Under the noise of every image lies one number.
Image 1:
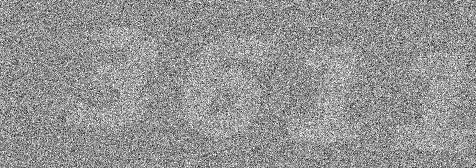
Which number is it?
3611
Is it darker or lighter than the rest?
lighter
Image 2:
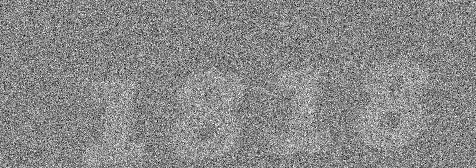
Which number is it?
1818
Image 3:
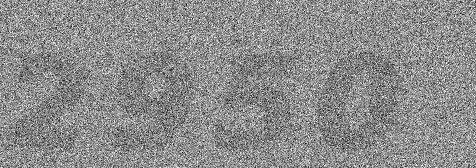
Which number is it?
2950
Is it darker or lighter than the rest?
darker
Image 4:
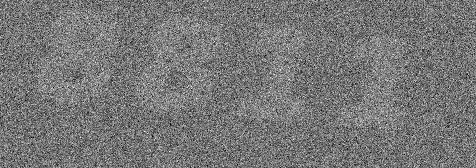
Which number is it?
8811
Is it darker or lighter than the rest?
lighter
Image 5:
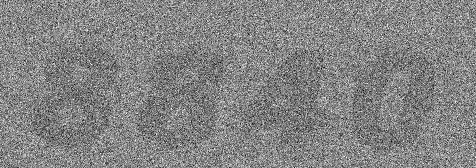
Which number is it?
8840
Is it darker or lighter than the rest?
darker
